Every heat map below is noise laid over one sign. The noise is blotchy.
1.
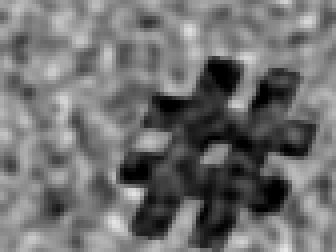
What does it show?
dark hash sign
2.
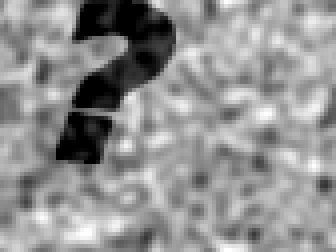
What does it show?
dark question mark
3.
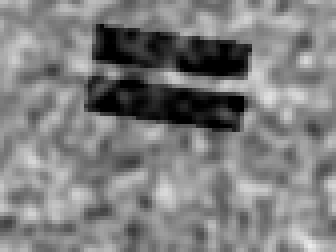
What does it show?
dark equals sign
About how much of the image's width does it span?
half
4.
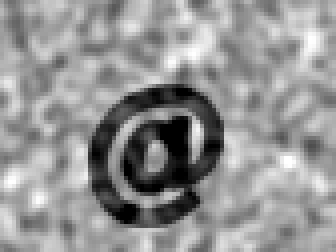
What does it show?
dark at sign
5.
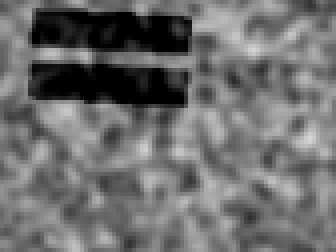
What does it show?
dark equals sign
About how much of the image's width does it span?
half
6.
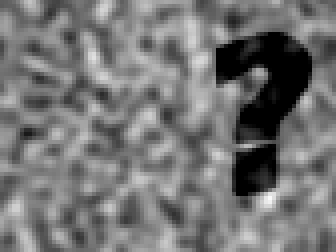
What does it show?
dark question mark
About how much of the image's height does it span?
two thirds
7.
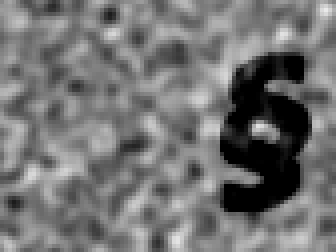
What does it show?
dark section sign
